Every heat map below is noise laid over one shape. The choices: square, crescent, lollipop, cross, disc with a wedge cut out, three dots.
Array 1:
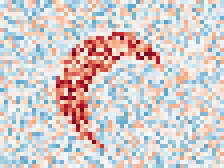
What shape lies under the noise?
crescent
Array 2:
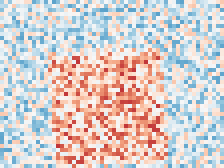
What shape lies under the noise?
square
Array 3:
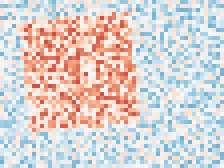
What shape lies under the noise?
square
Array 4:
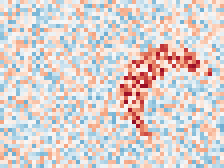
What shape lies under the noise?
crescent
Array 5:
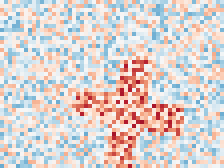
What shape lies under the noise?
cross
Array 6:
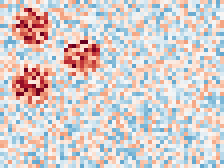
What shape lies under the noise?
three dots
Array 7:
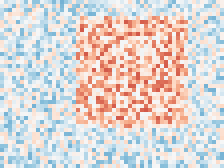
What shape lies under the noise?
square
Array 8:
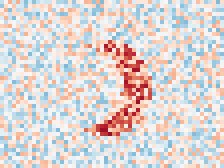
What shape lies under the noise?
crescent
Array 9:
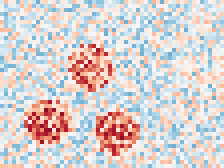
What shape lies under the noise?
three dots
